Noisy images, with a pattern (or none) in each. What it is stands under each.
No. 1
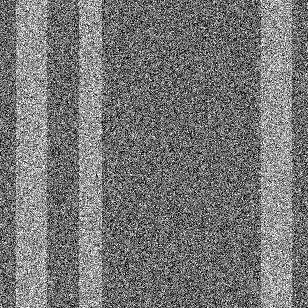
bands of columns
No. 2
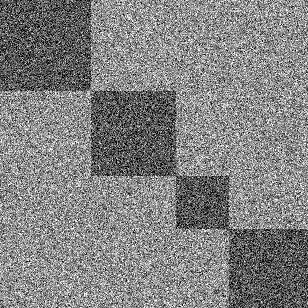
blocks along the diagonal
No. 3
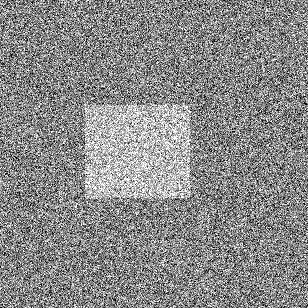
one block
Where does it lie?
centre
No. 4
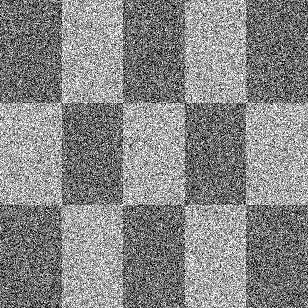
a checkerboard
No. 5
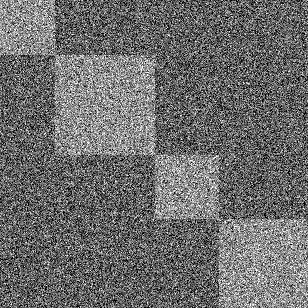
blocks along the diagonal
